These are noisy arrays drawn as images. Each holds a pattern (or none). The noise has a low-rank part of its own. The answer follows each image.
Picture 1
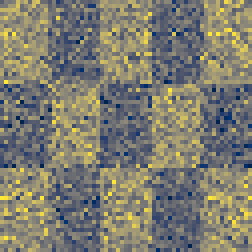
a checkerboard
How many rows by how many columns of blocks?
3 by 5
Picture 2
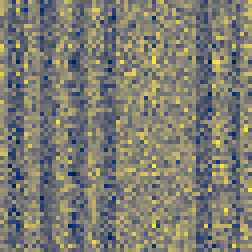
bands of columns
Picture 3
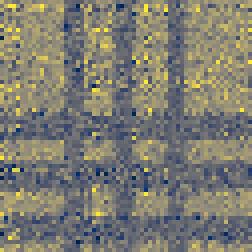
bands of rows crossing bands of columns
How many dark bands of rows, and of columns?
3 and 3
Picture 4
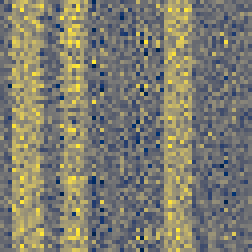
bands of columns
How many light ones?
3
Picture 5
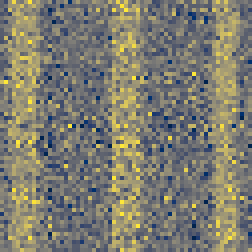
bands of columns
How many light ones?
3
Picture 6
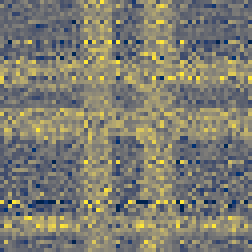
bands of rows crossing bands of columns
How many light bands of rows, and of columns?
3 and 2
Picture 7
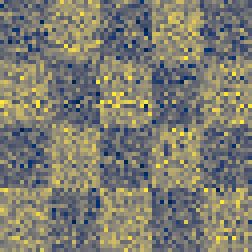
a checkerboard
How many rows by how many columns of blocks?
4 by 5
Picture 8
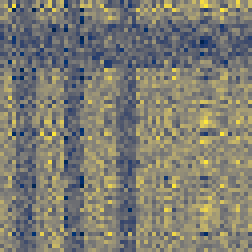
bands of rows crossing bands of columns
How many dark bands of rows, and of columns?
1 and 3
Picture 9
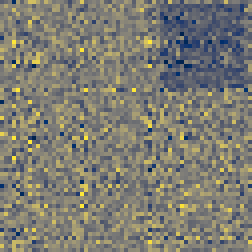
one block
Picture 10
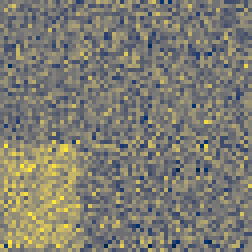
one block
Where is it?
bottom left
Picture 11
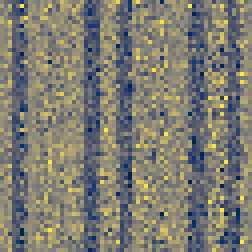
bands of columns
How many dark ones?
5
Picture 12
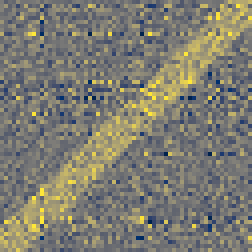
a diagonal band
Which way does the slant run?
bottom left to top right
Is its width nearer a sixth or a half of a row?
a sixth
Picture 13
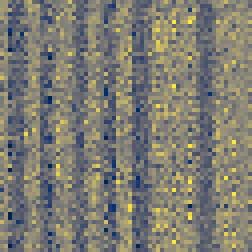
bands of columns
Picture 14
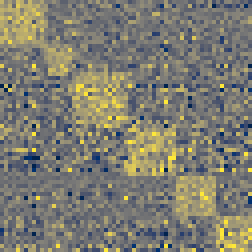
blocks along the diagonal
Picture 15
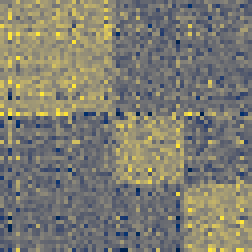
blocks along the diagonal
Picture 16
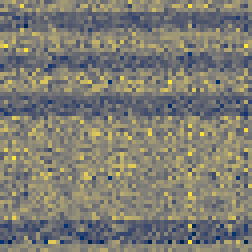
bands of rows
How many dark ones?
4
